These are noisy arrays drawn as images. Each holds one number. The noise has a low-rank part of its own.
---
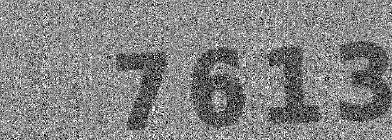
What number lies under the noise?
7613
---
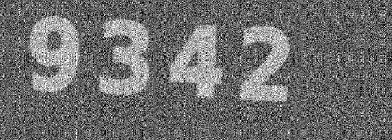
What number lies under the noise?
9342
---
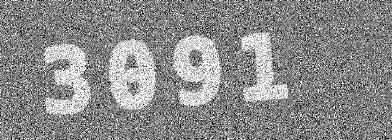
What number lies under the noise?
3091
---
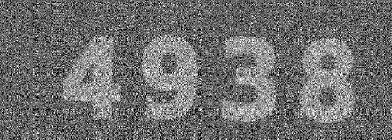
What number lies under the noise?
4938
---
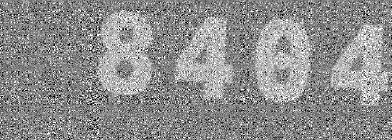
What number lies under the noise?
8404
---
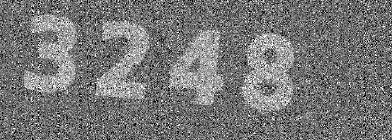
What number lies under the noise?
3248
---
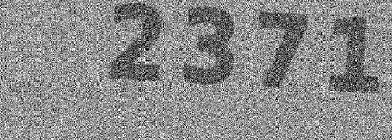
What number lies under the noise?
2371
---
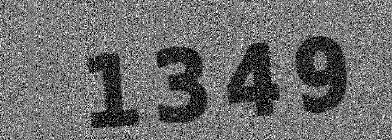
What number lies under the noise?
1349
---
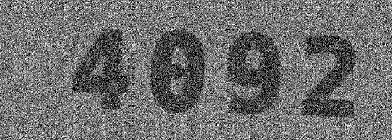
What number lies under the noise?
4092
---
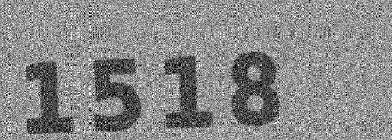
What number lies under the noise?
1518
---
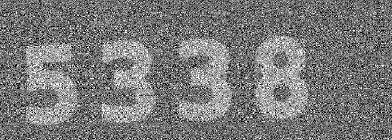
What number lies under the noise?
5338
